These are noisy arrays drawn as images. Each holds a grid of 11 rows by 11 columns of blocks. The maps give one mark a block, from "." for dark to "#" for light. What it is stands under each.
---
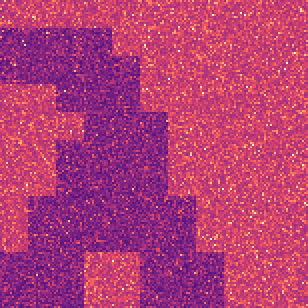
# # # # # # # # # # #
. . . . # # # # # # #
. . . . . # # # # # #
# # . . . # # # # # #
# # # . . . # # # # #
# # . . . . # # # # #
# # . . . . # # # # #
# . . . . . . # # # #
# . . . . . . # # # #
. . . # # . . . # # #
. . . # # . . . # # #
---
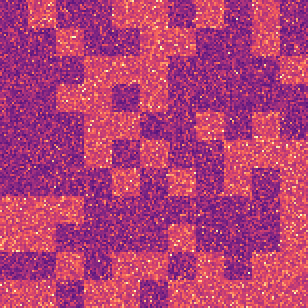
. # . . # # . # . # .
. . # . . # # . . # .
. . . # # # . . . . #
. . # # . # . . . . .
. . . # # . . # . # .
. . . # . # . . # # #
. . . . # . # . # . #
# # # . . . . . . . #
# # . . . . # . . . #
. . # . # # . # . # #
# # . # # . # # # # #
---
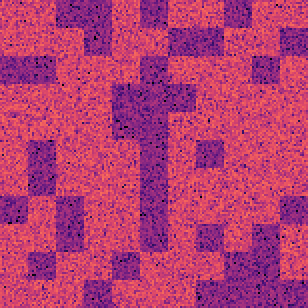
# # . . # . # # . # #
# # # . # # . . # # .
. . # # # . # # # . #
# # # # . . . # # # #
# # # # . . # # # # #
# . # # # . # . # # #
# . # # # . # # # # #
. # . # # . # # # # .
# # . # # . # . # . #
# . # # . # # # . . #
# # # . # # # . . . .
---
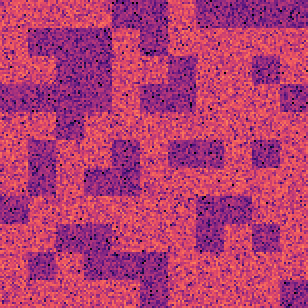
# # # # . . # . . . .
# . . . # . # # # # #
# # . . # # . # # . #
. . . . # . . # # # .
# # . # # # # # # # #
# . # # . # . . # . #
# . # . . # # # # # #
. # # # # # # . . # #
# # . . # # # . # . #
# . # . . . # # # # #
# # # # # . # # # # .
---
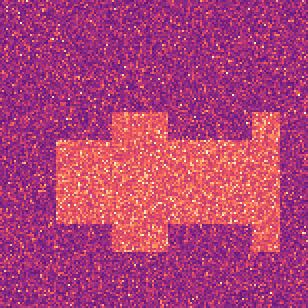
. . . . . . . . . . .
. . . . . . . . . . .
. . . . . . . . . . .
. . . . . . . . . . .
. . . . # # . . . # .
. . # # # # # # # # .
. . # # # # # # # # .
. . # # # # # # # # .
. . . . # # . . . # .
. . . . . . . . . . .
. . . . . . . . . . .
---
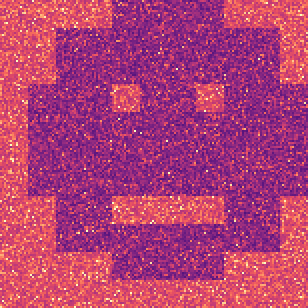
# # # # . . . . # # #
# # . . . . . . . . #
# # . . . . . . . . #
# . . . # . . # . . .
# . . . . . . . . . .
# . . . . . . . . . .
# . . . . . . . . . .
# # . . # # # # . . #
# # . . . . . . . . #
# # # # . . . . # # #
# # # # # # # # # # #
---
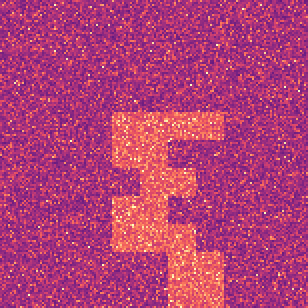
. . . . . . . . . . .
. . . . . . . . . . .
. . . . . . . . . . .
. . . . . . . . . . .
. . . . # # # # . . .
. . . . # # . . . . .
. . . . . # # . . . .
. . . . # # . . . . .
. . . . # # # . . . .
. . . . . . # # . . .
. . . . . . # # . . .
